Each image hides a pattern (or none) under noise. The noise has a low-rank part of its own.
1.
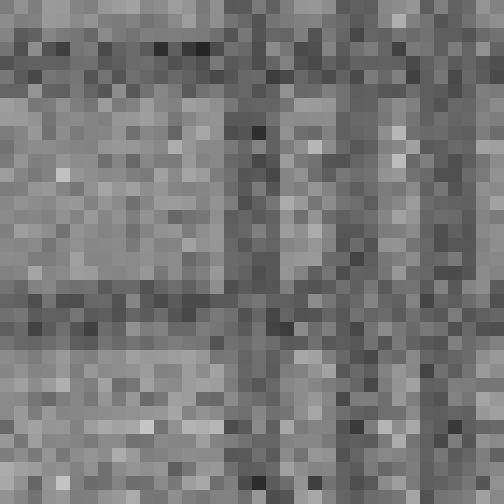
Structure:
bands of rows crossing bands of columns
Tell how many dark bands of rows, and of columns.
2 and 3
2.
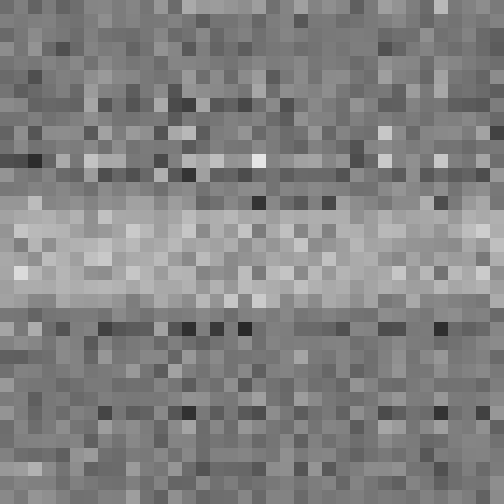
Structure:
one band of rows
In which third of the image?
middle
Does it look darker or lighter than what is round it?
lighter
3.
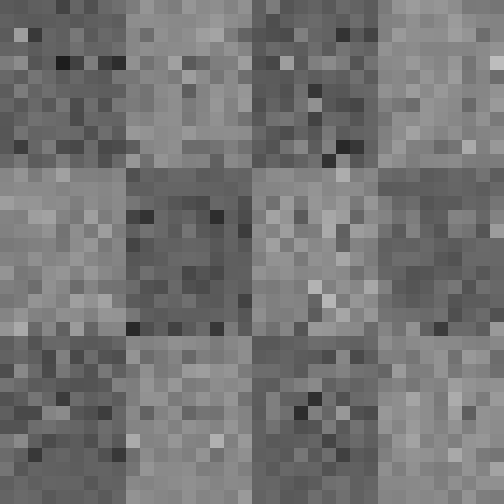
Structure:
a checkerboard
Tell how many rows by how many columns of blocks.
3 by 4
